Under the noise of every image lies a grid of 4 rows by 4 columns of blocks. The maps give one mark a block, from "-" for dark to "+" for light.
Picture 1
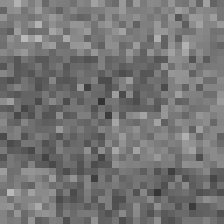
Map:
+ + + +
- - - +
- - + +
+ - - -
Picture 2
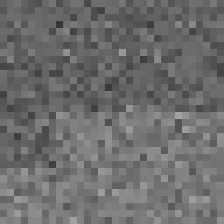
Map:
- - - -
- - - -
- + + +
+ + + +
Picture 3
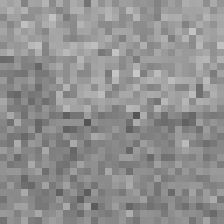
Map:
+ + + +
- + + +
- - - -
- - - -
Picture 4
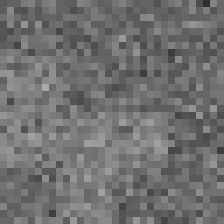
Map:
- - - -
+ - - -
+ + + -
- + - -
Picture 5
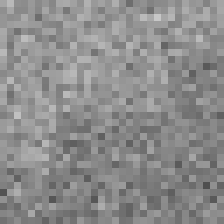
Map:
+ + + +
+ + + -
+ - - -
- - - -
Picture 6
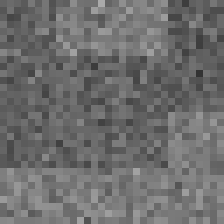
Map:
- + + -
- - - -
- - - +
+ + + +
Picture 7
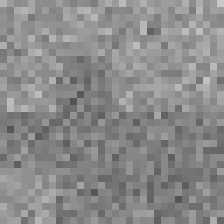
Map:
+ + + +
+ - + +
- - - -
+ - - -
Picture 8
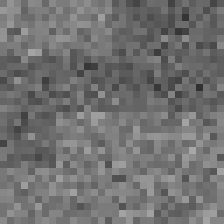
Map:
+ + - -
- - - -
- + + +
+ + + +
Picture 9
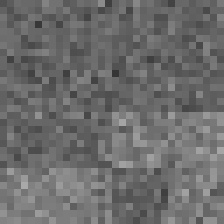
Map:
- - - -
- - - -
- - + +
+ + - +
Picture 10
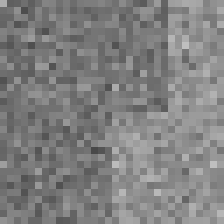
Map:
- - - +
- - - +
- - + +
- - + +
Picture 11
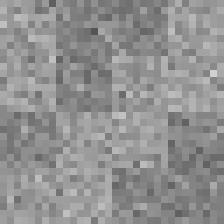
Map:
+ - - +
+ - + +
- + + -
+ + - -
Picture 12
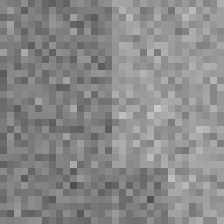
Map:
- - + +
- - + +
- - + +
- - - +
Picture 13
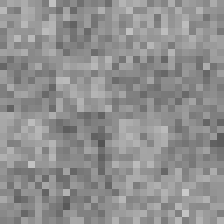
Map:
+ - + +
- + - -
+ - + -
- - + +
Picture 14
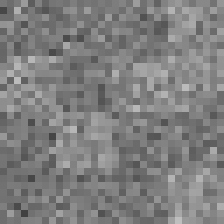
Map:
- - - +
+ - + +
- + - -
- - - +
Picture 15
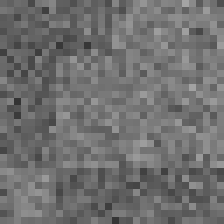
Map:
- - + +
- + + +
- + + +
+ - - -
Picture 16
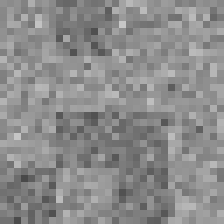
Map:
+ - + +
+ + + +
+ - - +
- + - +
